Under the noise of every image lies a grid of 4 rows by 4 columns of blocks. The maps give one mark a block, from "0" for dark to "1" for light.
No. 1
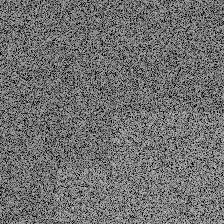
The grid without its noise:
0 0 0 0
0 0 0 0
0 0 1 1
0 1 1 1
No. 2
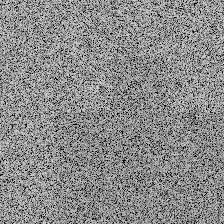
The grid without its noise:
1 1 1 1
1 1 0 1
1 0 0 0
1 0 0 0
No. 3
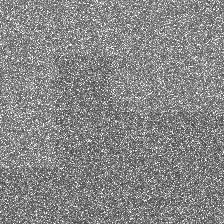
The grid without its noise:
1 1 1 1
1 0 1 1
1 0 0 0
0 0 0 0
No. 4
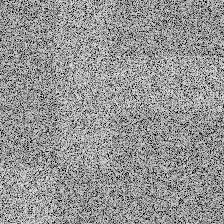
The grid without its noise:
0 1 0 0
0 1 1 1
0 1 0 0
1 0 0 0
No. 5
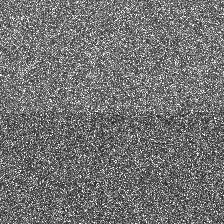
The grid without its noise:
1 1 1 1
1 1 1 1
0 0 0 0
0 0 0 0
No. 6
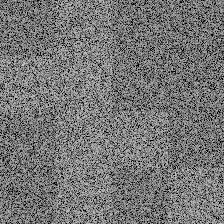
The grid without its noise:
0 1 0 0
1 1 0 0
0 1 1 0
0 1 0 1
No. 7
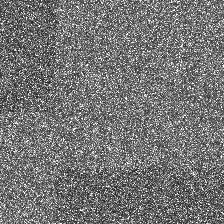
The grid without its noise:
0 1 1 1
0 1 1 1
1 1 1 1
1 0 0 0
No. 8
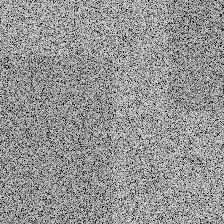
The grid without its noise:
1 1 1 0
0 0 1 0
0 0 1 1
0 0 1 1
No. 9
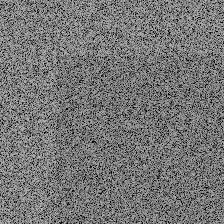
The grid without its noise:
1 1 1 1
1 0 0 0
1 0 0 0
1 0 0 0
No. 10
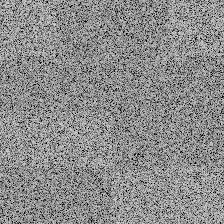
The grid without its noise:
1 0 0 1
0 0 0 0
1 1 0 0
0 0 1 1
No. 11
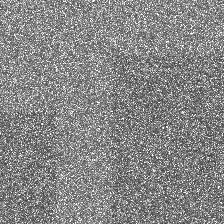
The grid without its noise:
1 1 1 1
1 1 0 0
0 1 0 0
0 1 0 0
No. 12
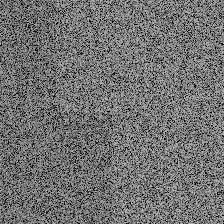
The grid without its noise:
0 1 1 1
0 1 1 1
0 0 1 1
0 0 1 1
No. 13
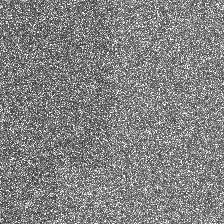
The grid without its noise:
0 0 1 1
0 0 1 1
0 0 1 1
0 1 1 1
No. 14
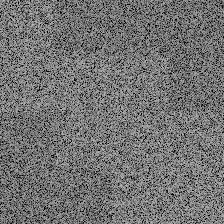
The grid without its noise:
1 0 0 0
1 1 1 0
0 1 1 1
0 0 1 1
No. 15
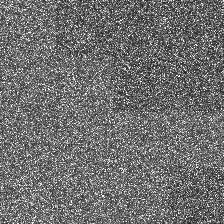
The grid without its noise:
1 0 0 0
1 1 0 0
1 1 1 1
1 1 1 0
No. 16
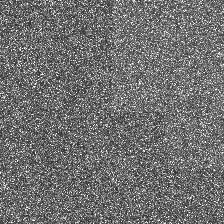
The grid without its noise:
0 0 1 1
0 0 1 1
0 0 0 1
0 0 0 0
